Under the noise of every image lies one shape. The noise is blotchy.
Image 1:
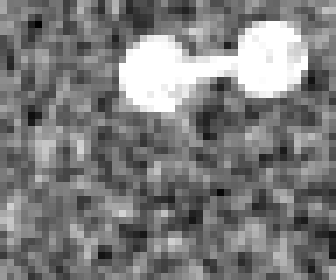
dumbbell
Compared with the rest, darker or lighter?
lighter
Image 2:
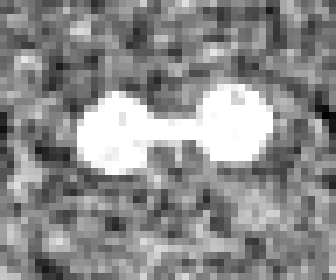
dumbbell
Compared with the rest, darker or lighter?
lighter
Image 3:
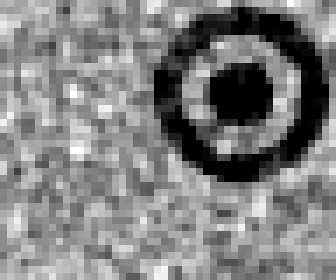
bullseye
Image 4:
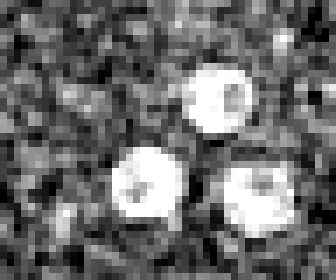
three dots
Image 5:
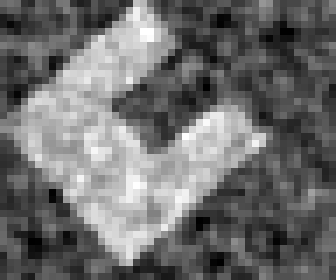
square with a notch
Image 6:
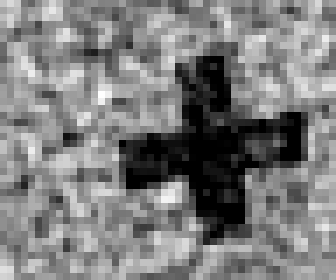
cross
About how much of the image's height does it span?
two thirds
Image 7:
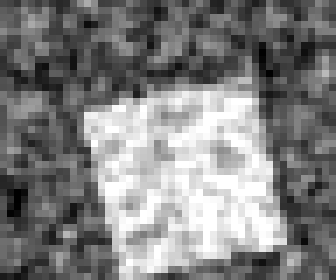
square
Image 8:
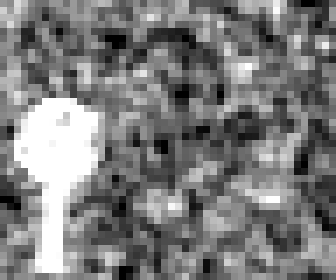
lollipop
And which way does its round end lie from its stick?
up
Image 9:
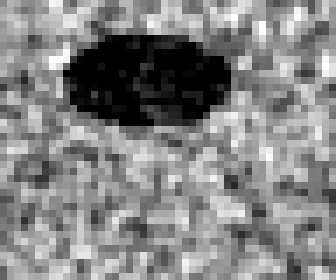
ellipse
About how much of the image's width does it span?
half
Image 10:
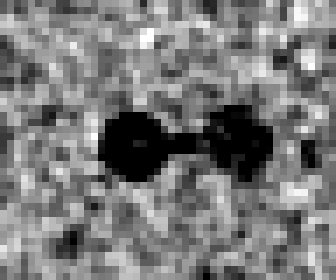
dumbbell
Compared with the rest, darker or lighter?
darker
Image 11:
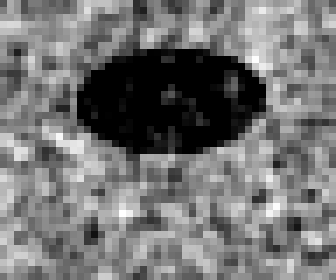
ellipse
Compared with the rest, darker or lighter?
darker
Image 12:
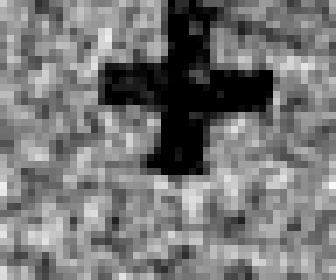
cross
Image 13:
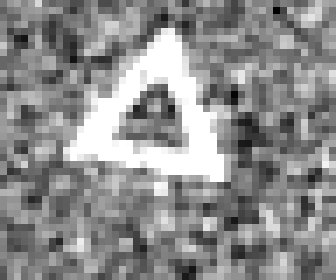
triangle frame
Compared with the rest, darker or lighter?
lighter
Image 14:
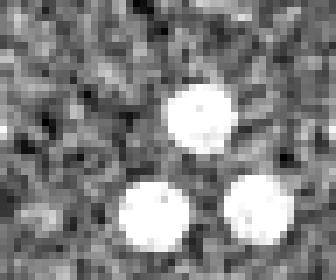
three dots
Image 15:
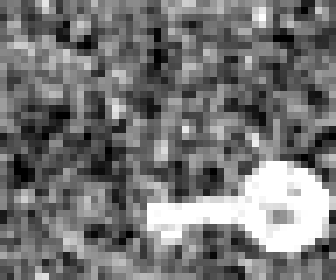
lollipop
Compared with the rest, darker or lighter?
lighter
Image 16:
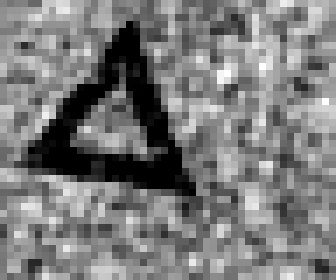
triangle frame
